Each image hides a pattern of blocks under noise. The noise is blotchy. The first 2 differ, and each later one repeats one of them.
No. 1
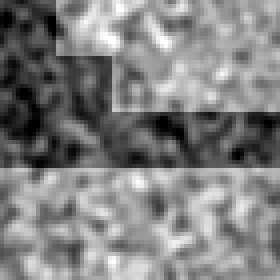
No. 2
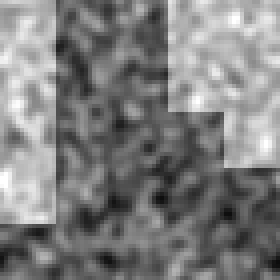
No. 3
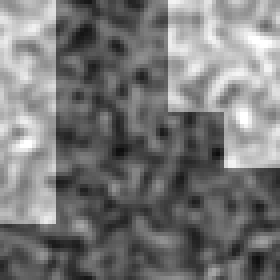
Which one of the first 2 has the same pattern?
2
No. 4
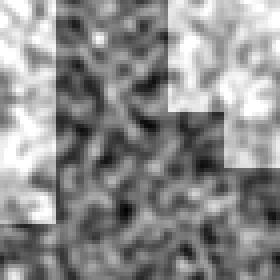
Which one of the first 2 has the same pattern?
2
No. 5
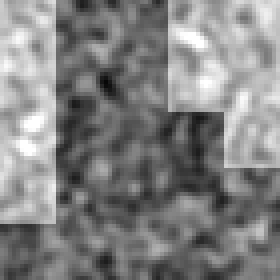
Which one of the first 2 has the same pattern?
2
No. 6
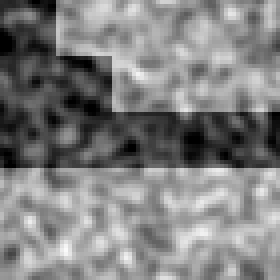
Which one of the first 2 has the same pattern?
1
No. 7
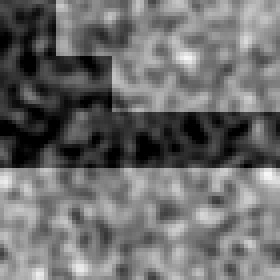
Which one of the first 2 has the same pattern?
1
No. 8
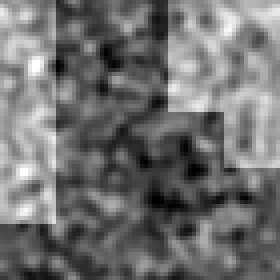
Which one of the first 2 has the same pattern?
2
